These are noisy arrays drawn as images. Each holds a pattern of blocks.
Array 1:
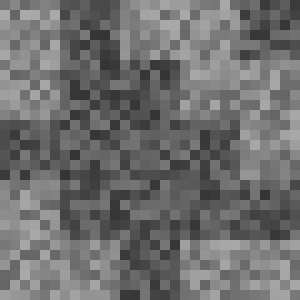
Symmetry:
mirrored about the diagonal from the bottom left
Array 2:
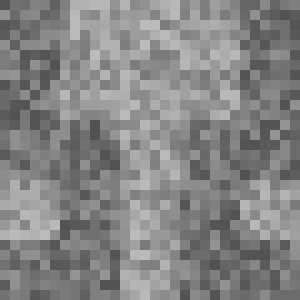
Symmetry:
left and right mirror each other
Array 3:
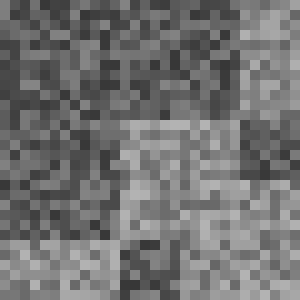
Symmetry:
mirrored about the diagonal from the top left
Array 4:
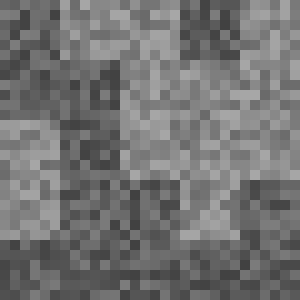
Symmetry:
no symmetry
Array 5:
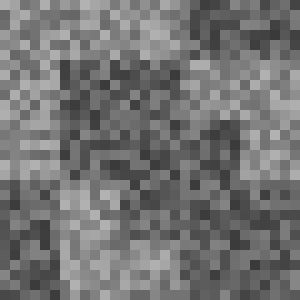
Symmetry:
mirrored about the diagonal from the top left
